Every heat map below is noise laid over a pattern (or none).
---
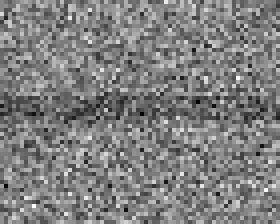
one band of rows
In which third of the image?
middle
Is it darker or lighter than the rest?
darker
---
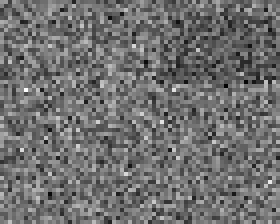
one block
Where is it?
top right
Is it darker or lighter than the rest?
darker
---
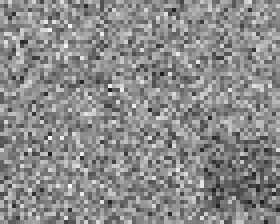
one block
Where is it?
bottom right
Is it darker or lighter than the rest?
darker
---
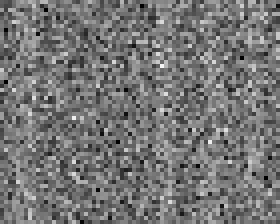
bands of columns
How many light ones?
4
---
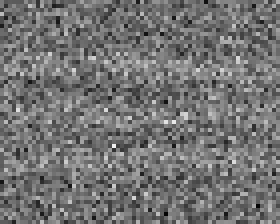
bands of rows
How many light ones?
3
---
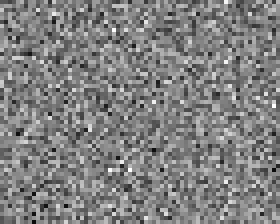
only noise
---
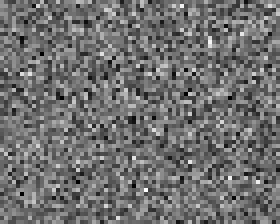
only noise
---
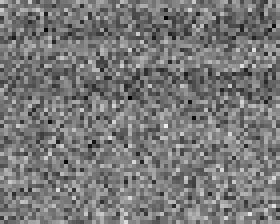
bands of rows
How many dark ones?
2
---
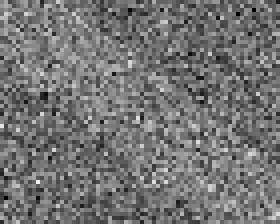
a diagonal band
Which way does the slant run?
top left to bottom right
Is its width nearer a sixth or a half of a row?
a half
